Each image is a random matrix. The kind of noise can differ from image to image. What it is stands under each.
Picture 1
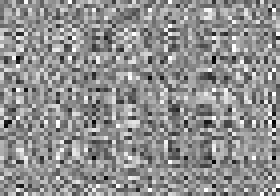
low rank plus noise
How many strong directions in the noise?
two
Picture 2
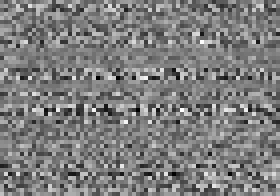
rows of uneven size
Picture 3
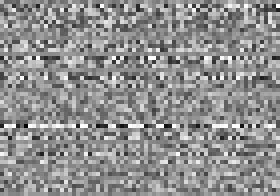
rows of uneven size
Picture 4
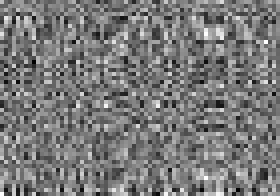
low rank plus noise
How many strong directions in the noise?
two
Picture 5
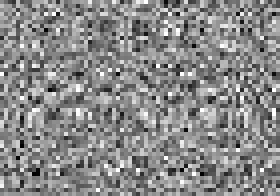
low rank plus noise
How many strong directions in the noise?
three or four
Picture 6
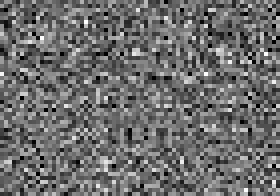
low rank plus noise
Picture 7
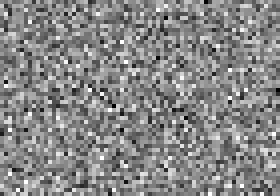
independent entries
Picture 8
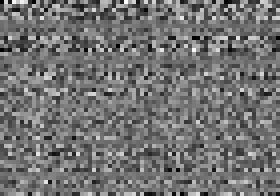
rows of uneven size
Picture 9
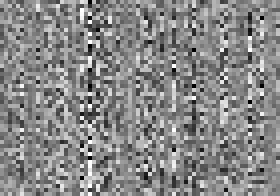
columns of uneven size
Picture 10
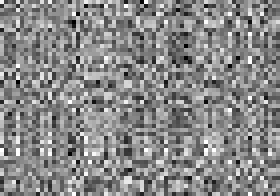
low rank plus noise
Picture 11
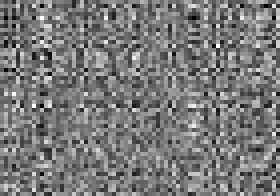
low rank plus noise
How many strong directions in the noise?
two
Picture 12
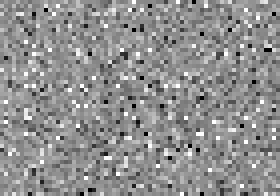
heavy tails
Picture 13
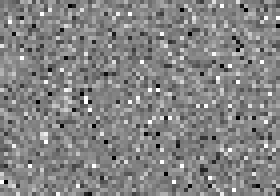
heavy tails
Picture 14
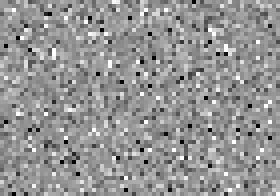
heavy tails
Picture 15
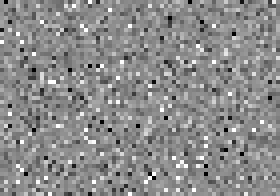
heavy tails
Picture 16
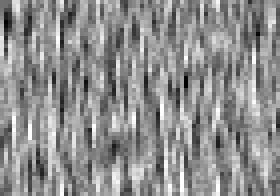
streaked along the columns
